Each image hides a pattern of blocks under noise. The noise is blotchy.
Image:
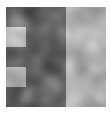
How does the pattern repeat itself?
top and bottom mirror each other
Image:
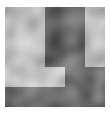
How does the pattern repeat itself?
no symmetry
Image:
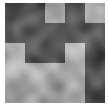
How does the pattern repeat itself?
no symmetry
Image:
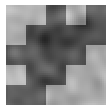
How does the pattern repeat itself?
mirrored about the diagonal from the top left
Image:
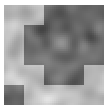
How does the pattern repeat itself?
mirrored about the diagonal from the bottom left
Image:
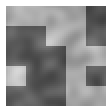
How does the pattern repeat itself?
no symmetry
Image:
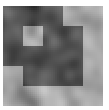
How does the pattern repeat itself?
mirrored about the diagonal from the top left
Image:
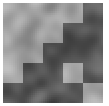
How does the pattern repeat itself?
mirrored about the diagonal from the top left
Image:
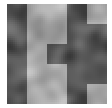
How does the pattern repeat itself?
top and bottom mirror each other
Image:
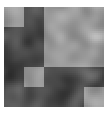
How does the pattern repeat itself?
mirrored about the diagonal from the bottom left
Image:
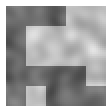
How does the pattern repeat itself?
no symmetry
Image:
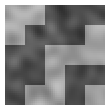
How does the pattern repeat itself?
mirrored about the diagonal from the top left
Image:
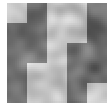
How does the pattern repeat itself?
the same after a half turn
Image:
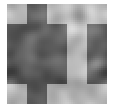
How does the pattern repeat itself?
top and bottom mirror each other
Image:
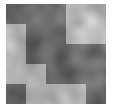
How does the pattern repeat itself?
mirrored about the diagonal from the bottom left
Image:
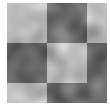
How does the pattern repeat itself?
mirrored about the diagonal from the top left
